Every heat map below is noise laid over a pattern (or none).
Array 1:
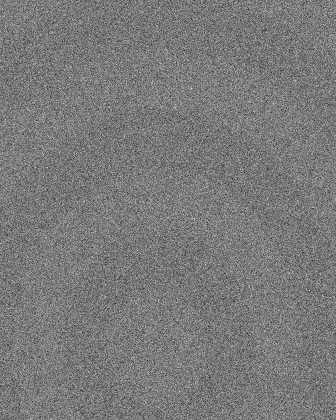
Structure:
rings round one point
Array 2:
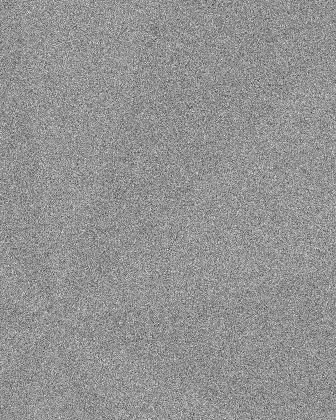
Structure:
spokes from one point
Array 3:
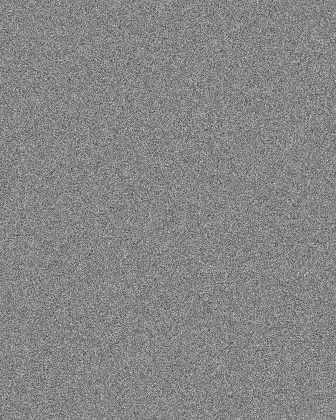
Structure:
only noise
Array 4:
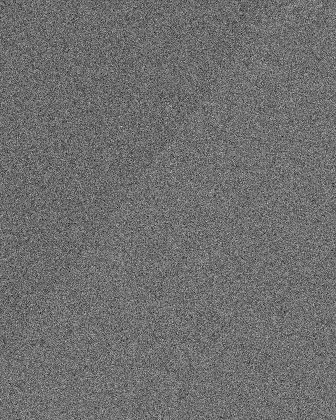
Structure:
a sharp edge
